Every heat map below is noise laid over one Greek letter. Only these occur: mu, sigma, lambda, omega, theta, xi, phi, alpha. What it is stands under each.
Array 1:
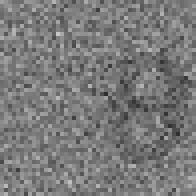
theta
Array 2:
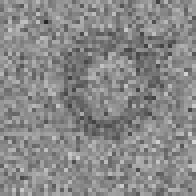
sigma
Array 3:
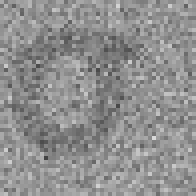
sigma
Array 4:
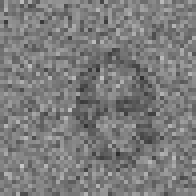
theta
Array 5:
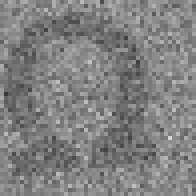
omega
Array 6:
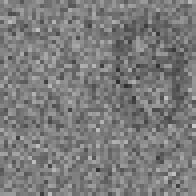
theta
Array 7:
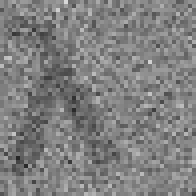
lambda
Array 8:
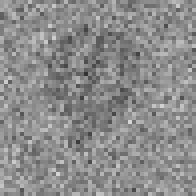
phi
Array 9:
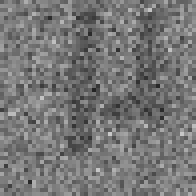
mu
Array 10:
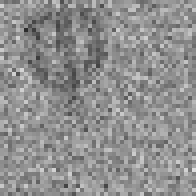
phi
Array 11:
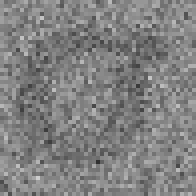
sigma
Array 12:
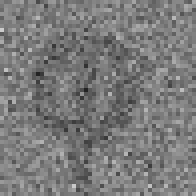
phi
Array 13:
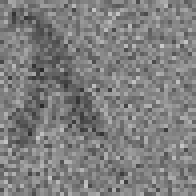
lambda
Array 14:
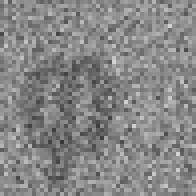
phi
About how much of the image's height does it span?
two thirds
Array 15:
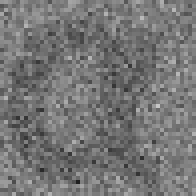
alpha
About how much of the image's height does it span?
nearly all
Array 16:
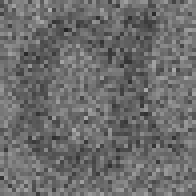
alpha
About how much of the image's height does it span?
nearly all
